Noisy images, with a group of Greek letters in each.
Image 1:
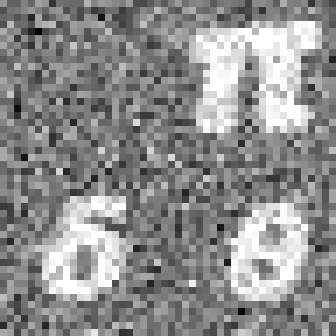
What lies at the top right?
pi
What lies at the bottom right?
theta
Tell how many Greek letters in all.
3
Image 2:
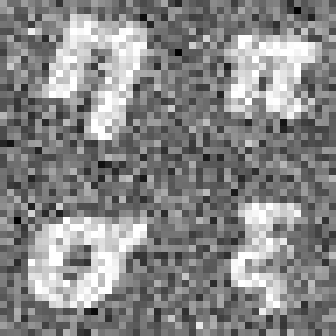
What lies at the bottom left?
sigma
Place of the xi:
bottom right
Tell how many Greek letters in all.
4
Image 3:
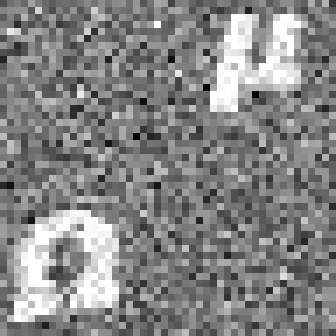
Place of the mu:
top right
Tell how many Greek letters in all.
2
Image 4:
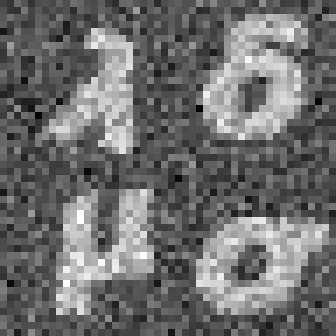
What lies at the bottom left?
mu
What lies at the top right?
delta
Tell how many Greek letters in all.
4
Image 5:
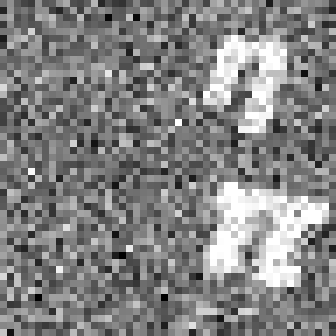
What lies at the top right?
eta
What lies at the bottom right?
pi
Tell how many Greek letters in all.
2
